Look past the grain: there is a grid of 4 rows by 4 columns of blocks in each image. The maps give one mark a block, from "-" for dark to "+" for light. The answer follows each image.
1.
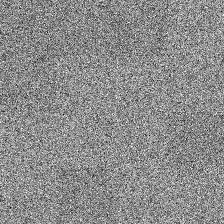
- - - +
- + + +
+ + + -
+ - + +
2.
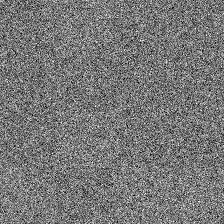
- + - -
- - - -
- + - -
+ - + +
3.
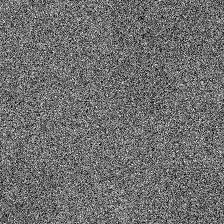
+ + - -
+ + - +
+ + + +
- + + -
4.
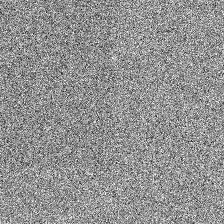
- - + +
- - + +
- - + +
+ + + +
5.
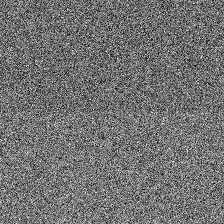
- - - -
- - - -
+ + + +
+ + + +
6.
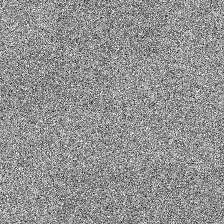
+ - - +
- - + +
+ + + +
+ - - -
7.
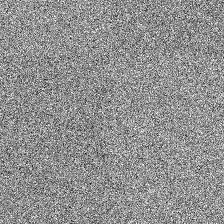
+ + - -
- - + +
- - + +
- - + +
